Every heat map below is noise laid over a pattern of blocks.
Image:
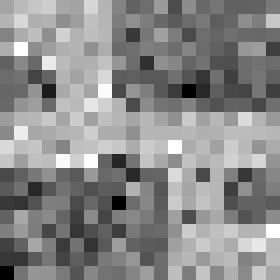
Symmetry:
the same after a half turn
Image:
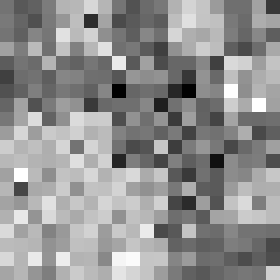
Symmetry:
mirrored about the diagonal from the bottom left
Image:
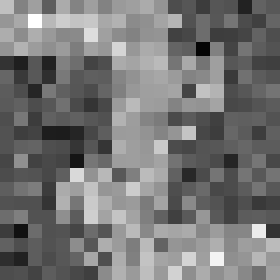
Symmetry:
the same after a half turn
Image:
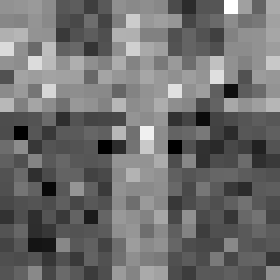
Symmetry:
left and right mirror each other
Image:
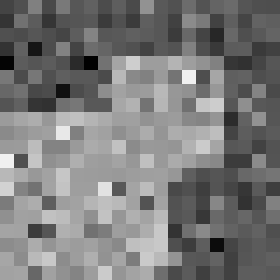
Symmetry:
mirrored about the diagonal from the bottom left
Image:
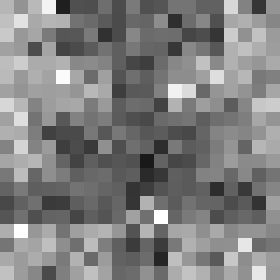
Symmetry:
left and right mirror each other
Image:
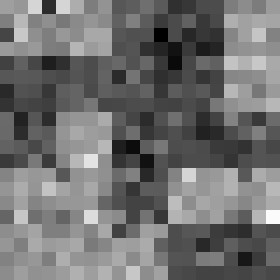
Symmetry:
no symmetry
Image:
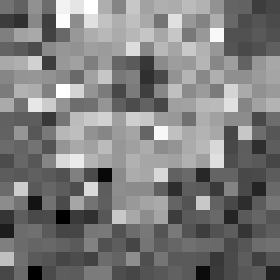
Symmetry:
left and right mirror each other
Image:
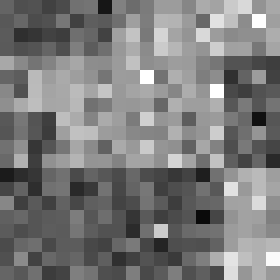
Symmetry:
no symmetry
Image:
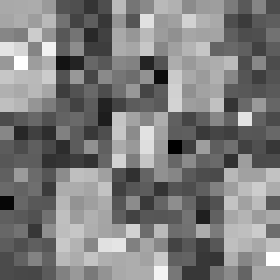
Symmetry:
the same after a half turn
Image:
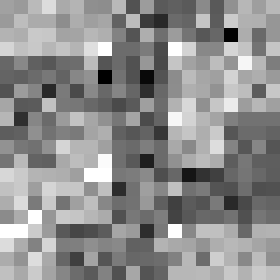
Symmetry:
the same after a half turn
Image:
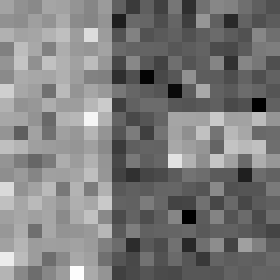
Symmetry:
top and bottom mirror each other
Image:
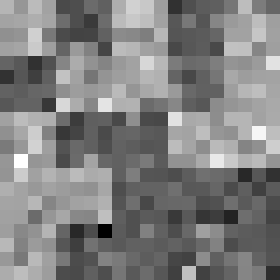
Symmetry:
no symmetry
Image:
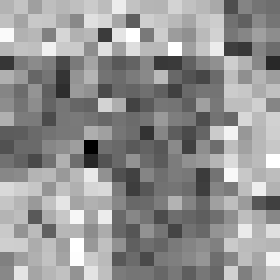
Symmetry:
mirrored about the diagonal from the bottom left
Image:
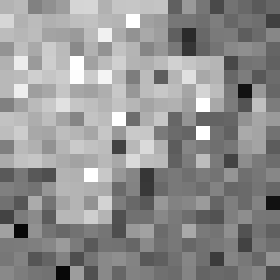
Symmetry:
mirrored about the diagonal from the top left
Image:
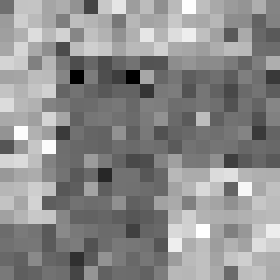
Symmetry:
mirrored about the diagonal from the top left
